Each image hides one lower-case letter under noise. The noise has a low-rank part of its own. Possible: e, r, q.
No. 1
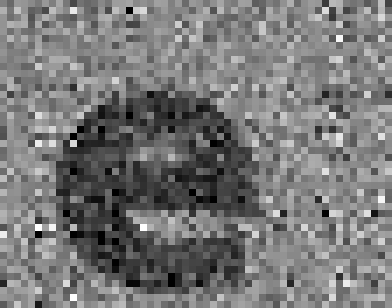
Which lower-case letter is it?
e
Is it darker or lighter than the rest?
darker
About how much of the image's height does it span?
two thirds
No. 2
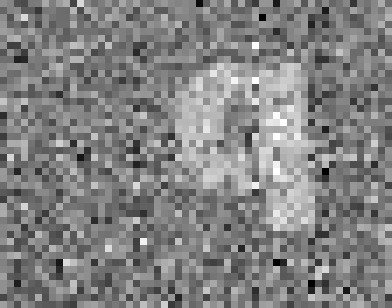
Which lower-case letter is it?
q
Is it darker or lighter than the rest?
lighter
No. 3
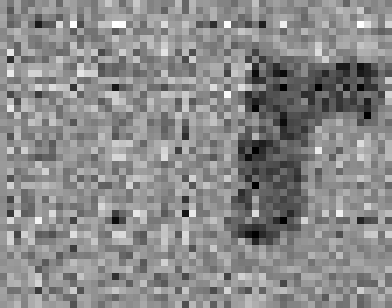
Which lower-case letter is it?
r
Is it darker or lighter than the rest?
darker
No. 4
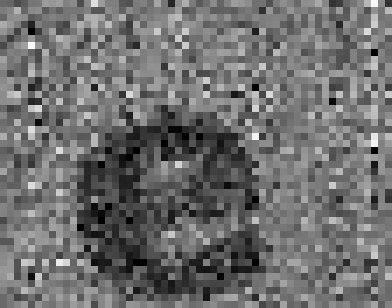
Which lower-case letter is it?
e
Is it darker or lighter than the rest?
darker
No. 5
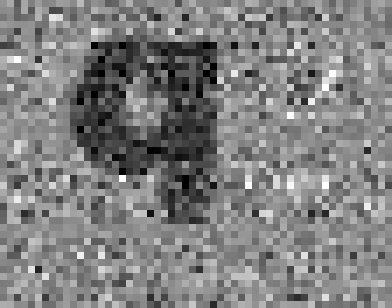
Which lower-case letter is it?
q
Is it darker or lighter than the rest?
darker
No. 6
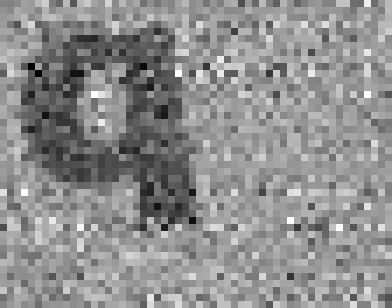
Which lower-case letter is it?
q
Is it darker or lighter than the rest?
darker
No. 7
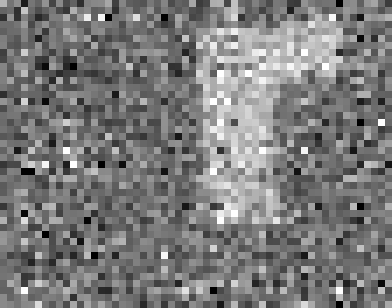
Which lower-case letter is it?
r
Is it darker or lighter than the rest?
lighter
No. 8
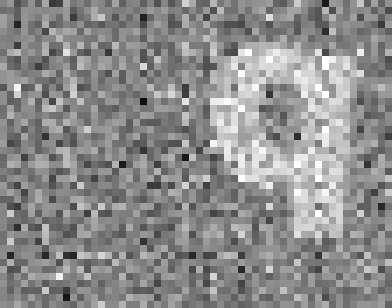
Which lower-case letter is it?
q
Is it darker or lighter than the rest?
lighter
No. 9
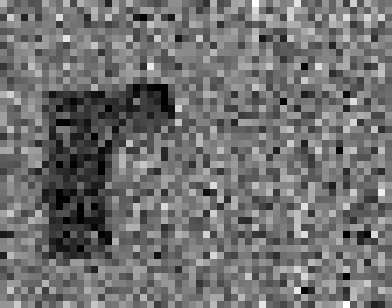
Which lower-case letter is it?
r
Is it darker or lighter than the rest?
darker
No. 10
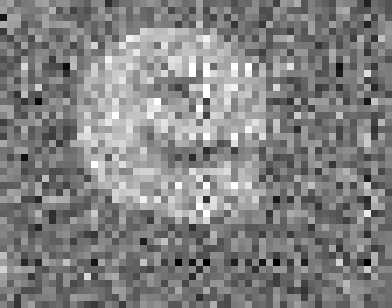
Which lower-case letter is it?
e
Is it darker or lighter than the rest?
lighter
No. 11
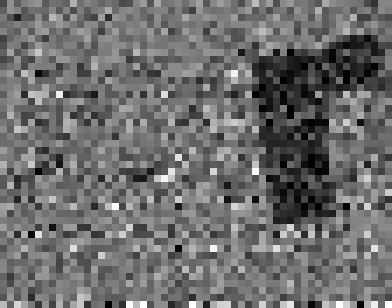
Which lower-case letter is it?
r
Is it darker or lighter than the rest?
darker
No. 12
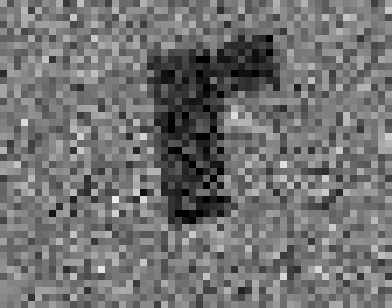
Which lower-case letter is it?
r
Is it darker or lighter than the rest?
darker
